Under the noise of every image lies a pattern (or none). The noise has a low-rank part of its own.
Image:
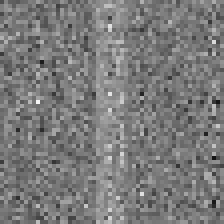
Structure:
one vertical stripe
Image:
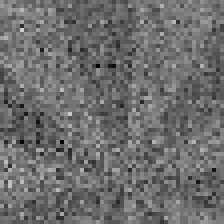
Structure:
spokes from one point
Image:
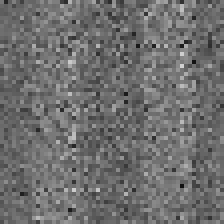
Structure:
vertical stripes
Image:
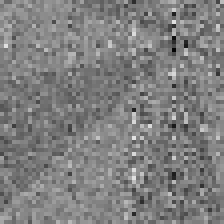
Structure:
spokes from one point
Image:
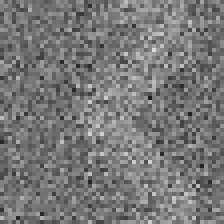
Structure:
a wavy band
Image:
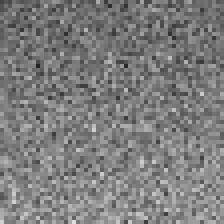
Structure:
a smooth slope
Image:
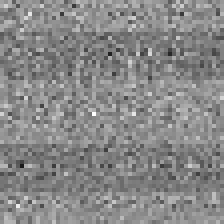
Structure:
horizontal stripes
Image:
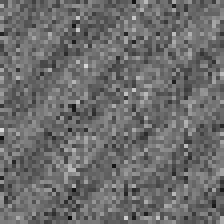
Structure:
diagonal stripes
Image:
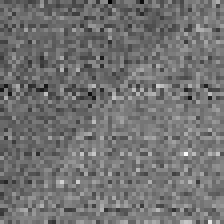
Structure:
a sharp edge
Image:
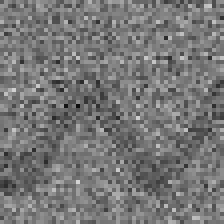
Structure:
a wavy band
